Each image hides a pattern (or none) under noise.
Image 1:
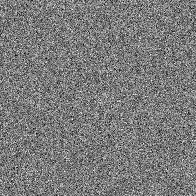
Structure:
only noise
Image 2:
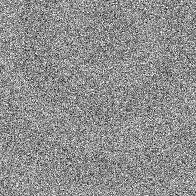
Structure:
rings round one point
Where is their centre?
top middle
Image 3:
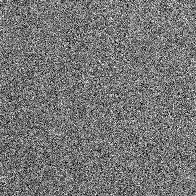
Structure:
a smooth slope
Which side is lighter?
top right
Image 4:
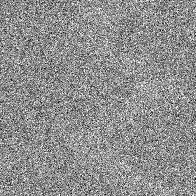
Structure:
a wavy band
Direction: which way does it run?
top to bottom
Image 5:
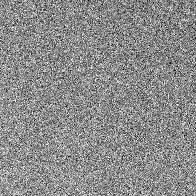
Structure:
a smooth slope
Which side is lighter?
bottom left
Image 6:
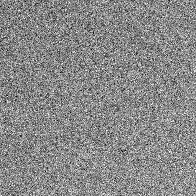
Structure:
a smooth slope
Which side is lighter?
bottom right
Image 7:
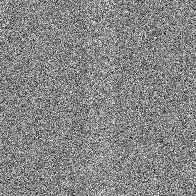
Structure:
one vertical stripe
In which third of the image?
middle
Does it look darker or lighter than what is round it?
lighter
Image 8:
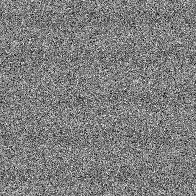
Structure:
horizontal stripes
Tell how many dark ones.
5
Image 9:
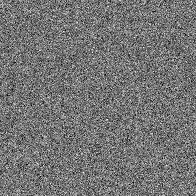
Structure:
only noise
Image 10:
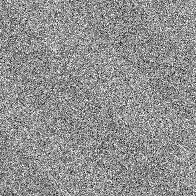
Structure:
diagonal stripes
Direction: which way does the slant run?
top left to bottom right
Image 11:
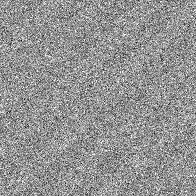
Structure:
diagonal stripes
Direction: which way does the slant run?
bottom left to top right
